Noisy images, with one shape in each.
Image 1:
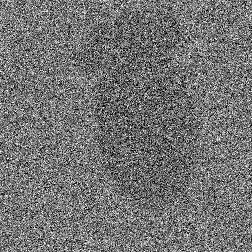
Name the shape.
footprint
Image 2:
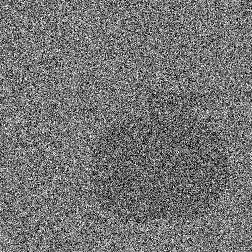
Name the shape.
apple
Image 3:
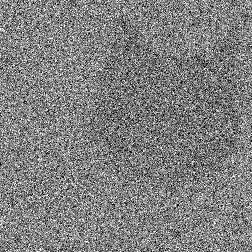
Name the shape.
cat's head
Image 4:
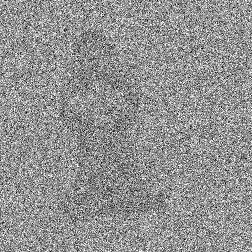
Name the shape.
chess bishop
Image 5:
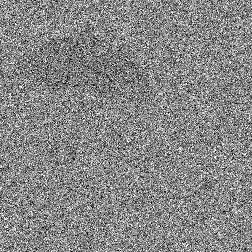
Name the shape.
umbrella
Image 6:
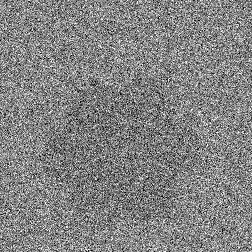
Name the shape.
flower
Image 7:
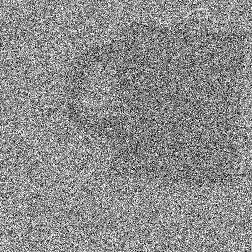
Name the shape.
cup
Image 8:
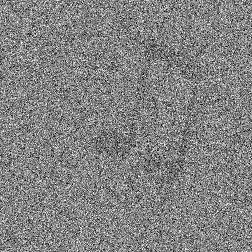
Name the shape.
pair of musical notes
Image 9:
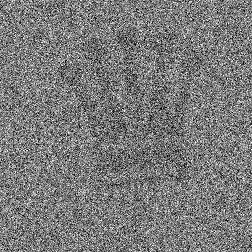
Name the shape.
chess queen
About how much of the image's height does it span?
two thirds
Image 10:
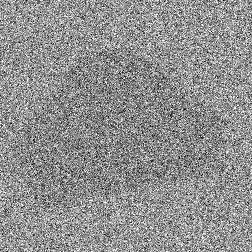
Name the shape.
cloud
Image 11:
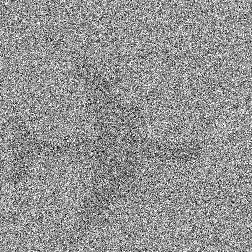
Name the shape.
airplane
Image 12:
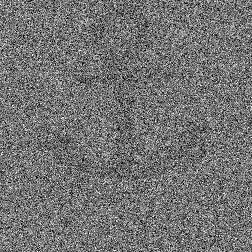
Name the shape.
anchor
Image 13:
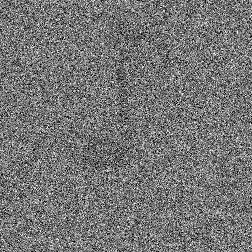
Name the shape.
musical note
